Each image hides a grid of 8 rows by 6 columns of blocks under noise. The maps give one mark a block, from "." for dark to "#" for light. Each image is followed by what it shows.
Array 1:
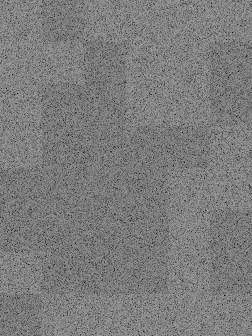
# . # # # #
# # . # # .
# . . # # .
# . . . . #
. . . . # #
. . . . # .
# . . . # .
. # # # # #
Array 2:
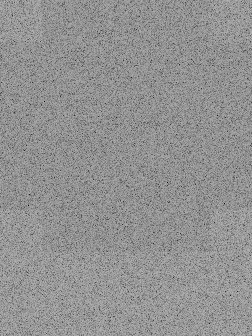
# . . . . #
. . . . . .
. . . . . .
. . . . . .
. . . . . .
# . . . . #
# # # # # #
# # # # # #
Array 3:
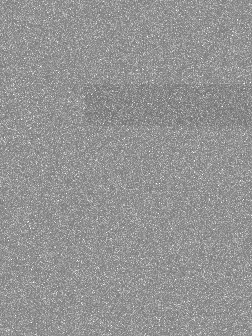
# # # # # #
# # # # # #
# # . . . .
# # # # # #
# # # # # #
# # # # # #
# # # # # #
# # # # # #
